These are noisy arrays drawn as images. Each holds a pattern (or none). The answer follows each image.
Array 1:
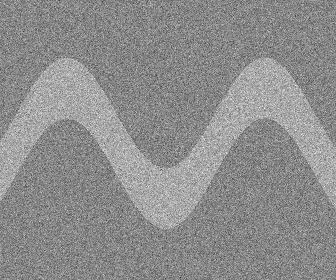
a wavy band
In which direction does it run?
left to right
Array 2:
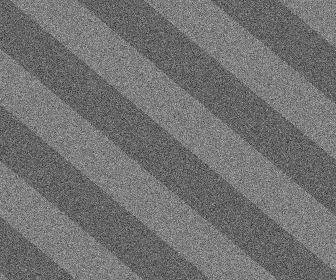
diagonal stripes
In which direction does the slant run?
top left to bottom right
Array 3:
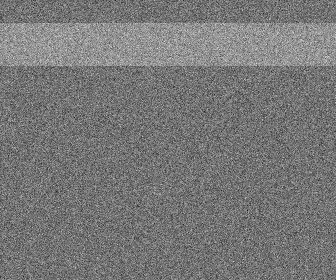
one horizontal stripe
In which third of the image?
top
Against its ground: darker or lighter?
lighter
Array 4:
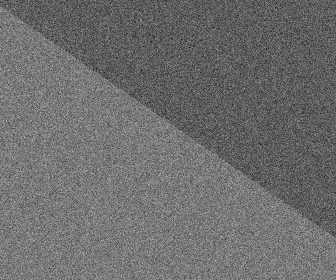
a sharp edge
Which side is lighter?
bottom left
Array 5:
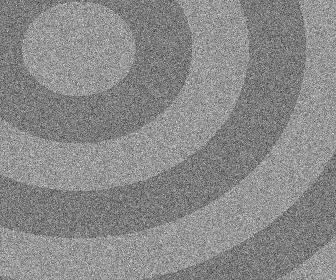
rings round one point
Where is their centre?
top left
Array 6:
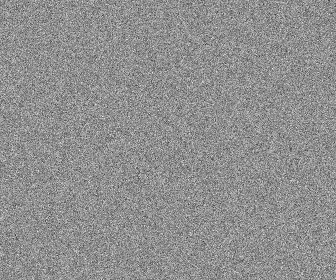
only noise
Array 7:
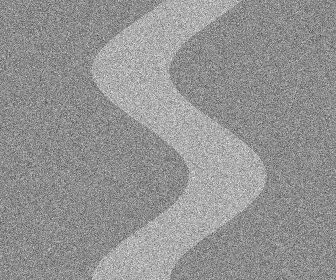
a wavy band
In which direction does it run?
top to bottom
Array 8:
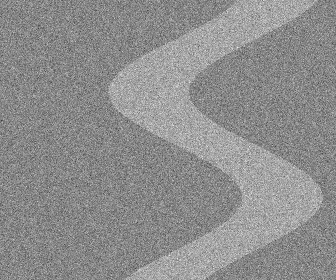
a wavy band
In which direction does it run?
top to bottom
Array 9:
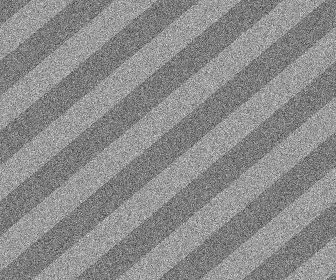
diagonal stripes
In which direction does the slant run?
bottom left to top right
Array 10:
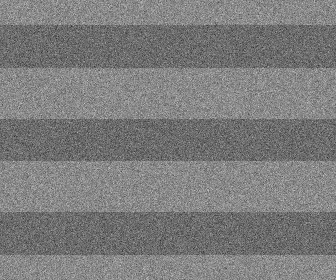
horizontal stripes
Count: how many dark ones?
3
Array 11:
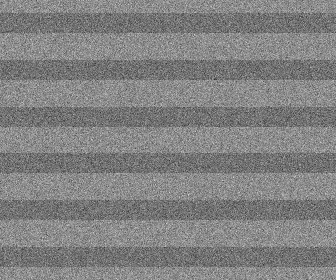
horizontal stripes
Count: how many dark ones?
6
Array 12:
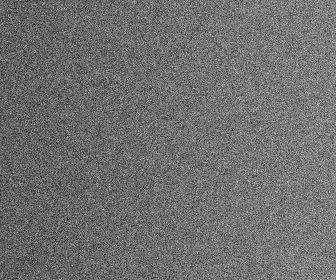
a smooth slope
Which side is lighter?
right
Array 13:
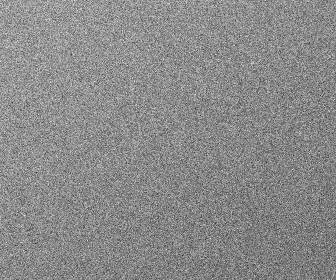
a smooth slope
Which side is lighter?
top left
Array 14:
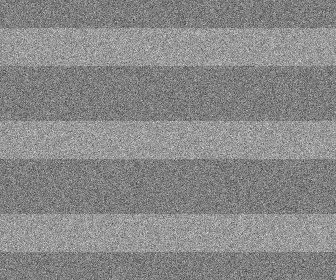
horizontal stripes
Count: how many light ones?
3
